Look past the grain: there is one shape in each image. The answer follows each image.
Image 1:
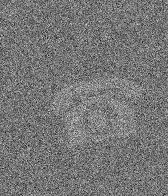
telephone
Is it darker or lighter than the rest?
lighter
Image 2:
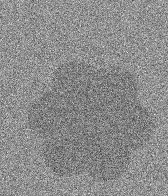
flower
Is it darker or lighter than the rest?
darker
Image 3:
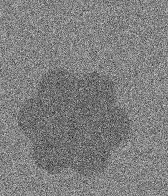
flower
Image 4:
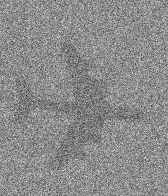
airplane
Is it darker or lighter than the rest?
darker
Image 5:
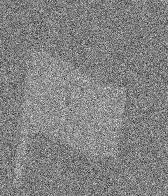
flag
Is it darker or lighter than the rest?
lighter
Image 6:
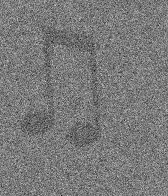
pair of musical notes
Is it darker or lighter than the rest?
darker
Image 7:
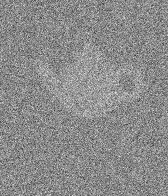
teapot
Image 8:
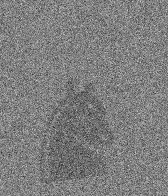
chess knight
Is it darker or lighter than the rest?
darker
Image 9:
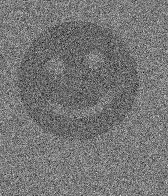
smiling face
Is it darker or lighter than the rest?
darker
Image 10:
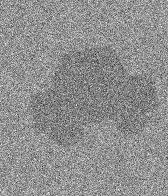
car
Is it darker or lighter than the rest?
darker
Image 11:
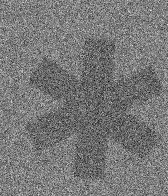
asterisk
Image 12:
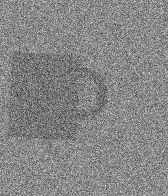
cup
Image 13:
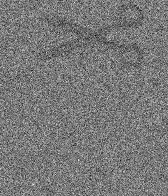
pair of scissors
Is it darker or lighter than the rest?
darker
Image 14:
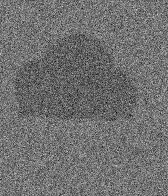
cloud
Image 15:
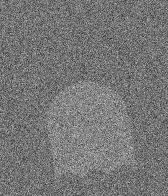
ghost
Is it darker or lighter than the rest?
lighter
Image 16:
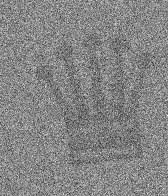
chess queen
